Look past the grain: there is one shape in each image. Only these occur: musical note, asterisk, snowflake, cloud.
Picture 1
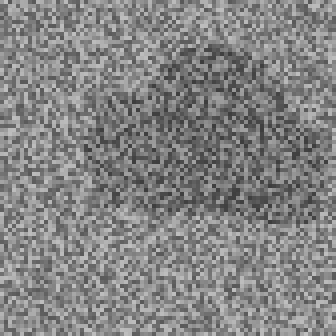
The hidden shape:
cloud
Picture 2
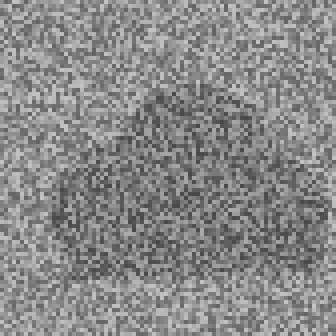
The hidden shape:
cloud
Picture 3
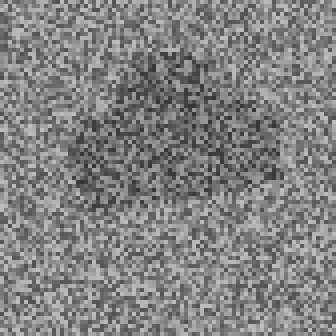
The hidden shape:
cloud
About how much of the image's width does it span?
two thirds
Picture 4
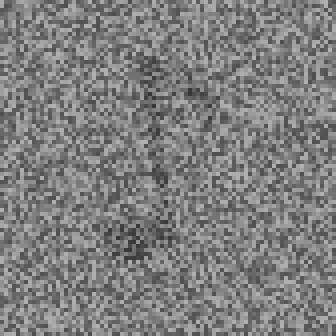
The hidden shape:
musical note
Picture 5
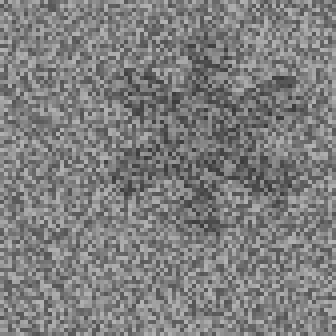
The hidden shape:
asterisk
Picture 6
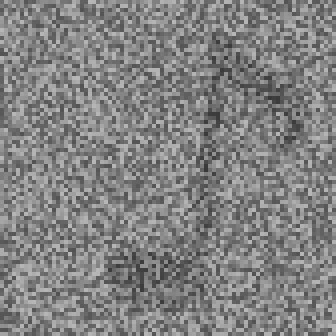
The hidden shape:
musical note
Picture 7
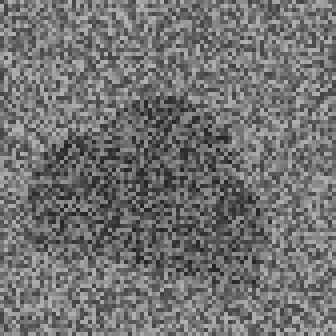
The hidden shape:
cloud
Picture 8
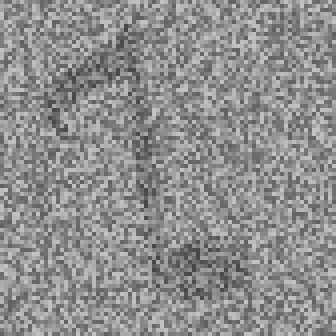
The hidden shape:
musical note
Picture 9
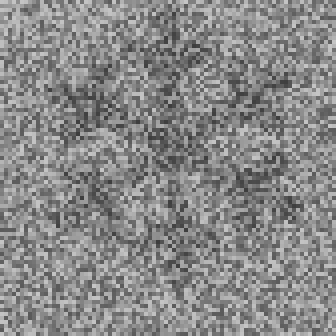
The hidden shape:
snowflake
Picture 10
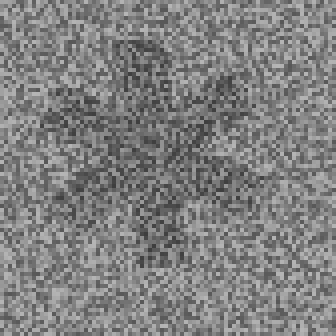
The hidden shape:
asterisk
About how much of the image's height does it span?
two thirds
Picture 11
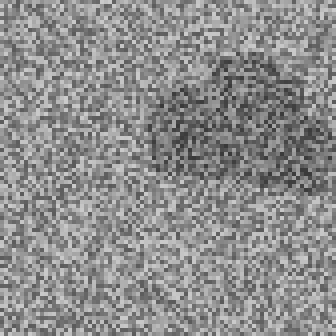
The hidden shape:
cloud
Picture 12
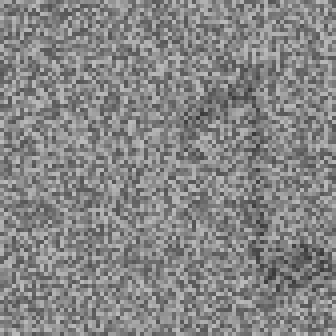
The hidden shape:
musical note
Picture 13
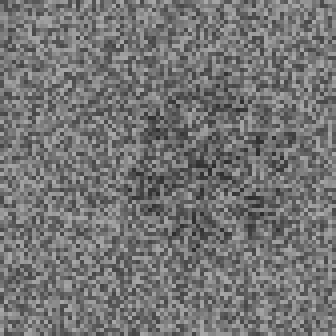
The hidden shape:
snowflake
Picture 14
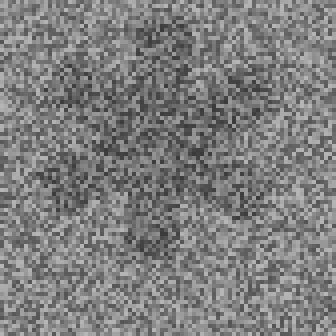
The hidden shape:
asterisk
